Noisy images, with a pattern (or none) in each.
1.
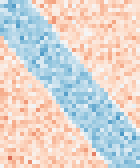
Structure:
a diagonal band
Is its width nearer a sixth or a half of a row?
a half
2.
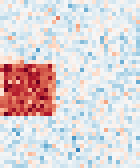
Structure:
one block
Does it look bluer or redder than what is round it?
redder
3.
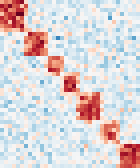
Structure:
blocks along the diagonal
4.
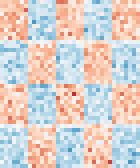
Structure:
a checkerboard
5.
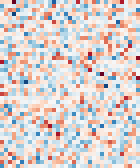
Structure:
only noise
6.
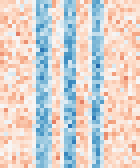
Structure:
bands of columns
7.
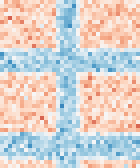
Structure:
bands of rows crossing bands of columns
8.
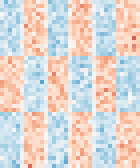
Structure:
a checkerboard
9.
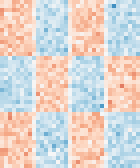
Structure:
a checkerboard
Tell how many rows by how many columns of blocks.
3 by 4
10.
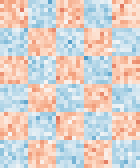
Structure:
a checkerboard
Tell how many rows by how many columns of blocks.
6 by 5
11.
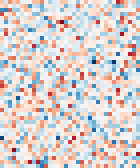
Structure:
only noise
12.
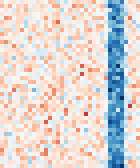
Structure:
one band of columns
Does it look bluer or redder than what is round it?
bluer
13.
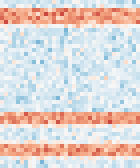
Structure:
bands of rows
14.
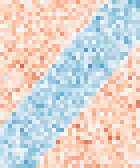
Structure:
a diagonal band
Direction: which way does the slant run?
bottom left to top right
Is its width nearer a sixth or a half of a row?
a half
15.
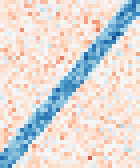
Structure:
a diagonal band
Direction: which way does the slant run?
bottom left to top right
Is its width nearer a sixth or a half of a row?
a sixth
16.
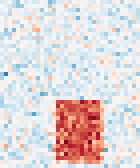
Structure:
one block
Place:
bottom middle
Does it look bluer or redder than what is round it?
redder
